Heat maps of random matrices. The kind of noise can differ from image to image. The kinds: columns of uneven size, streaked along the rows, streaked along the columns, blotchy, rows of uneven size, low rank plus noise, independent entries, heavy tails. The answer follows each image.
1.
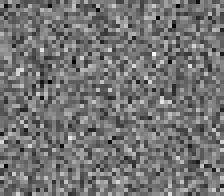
independent entries
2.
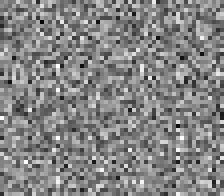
low rank plus noise
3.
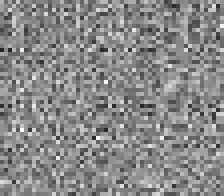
low rank plus noise
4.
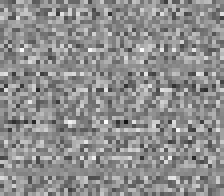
rows of uneven size
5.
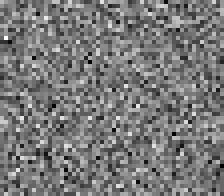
independent entries
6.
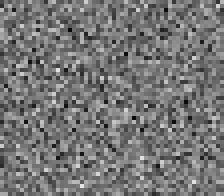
independent entries
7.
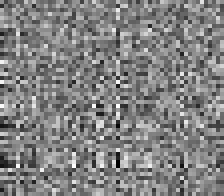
low rank plus noise
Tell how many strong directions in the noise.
one
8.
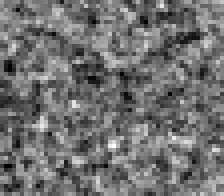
blotchy
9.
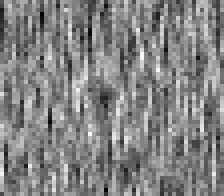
streaked along the columns
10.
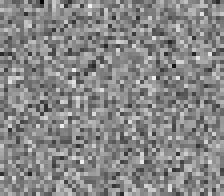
independent entries
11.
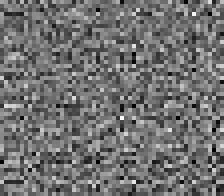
low rank plus noise
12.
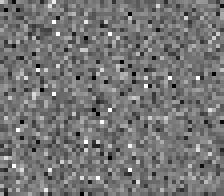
heavy tails
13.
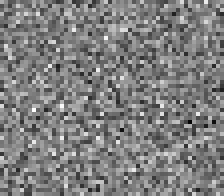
independent entries
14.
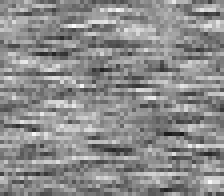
streaked along the rows
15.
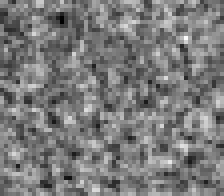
blotchy
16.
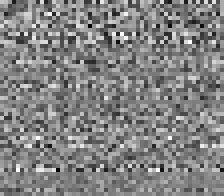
rows of uneven size
